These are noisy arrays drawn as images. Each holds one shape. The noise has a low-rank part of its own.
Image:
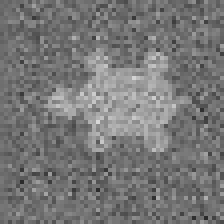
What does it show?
light turtle
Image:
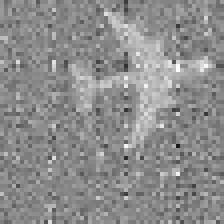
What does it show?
light airplane
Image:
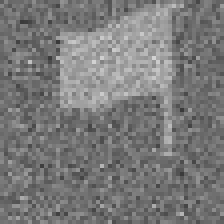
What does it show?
light flag
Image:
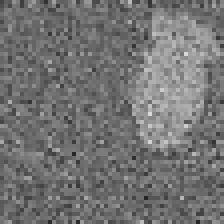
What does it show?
light footprint
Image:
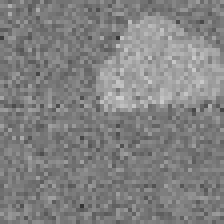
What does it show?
light cloud
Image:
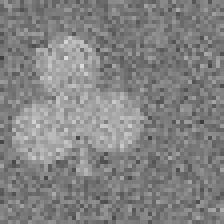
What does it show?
light club
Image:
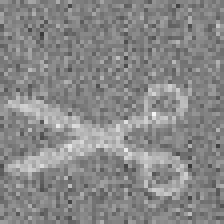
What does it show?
light pair of scissors
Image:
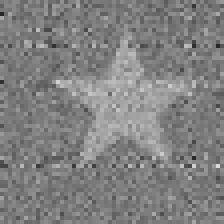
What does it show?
light star
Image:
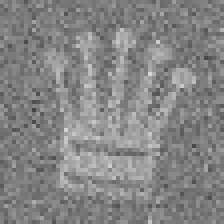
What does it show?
light chess queen
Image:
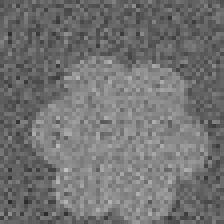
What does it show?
light flower
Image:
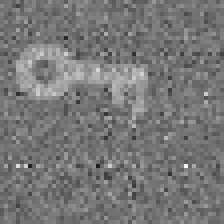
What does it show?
light key
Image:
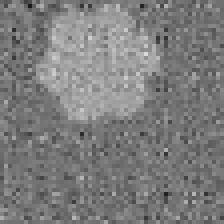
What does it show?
light flower
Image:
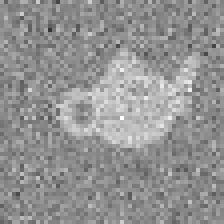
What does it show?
light teapot
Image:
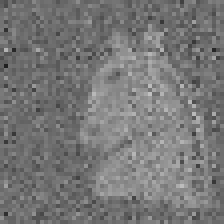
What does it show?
light chess knight
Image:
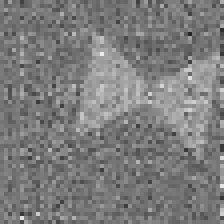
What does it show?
light bow tie
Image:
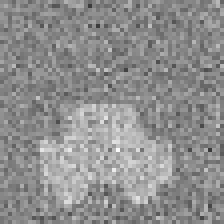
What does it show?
light car
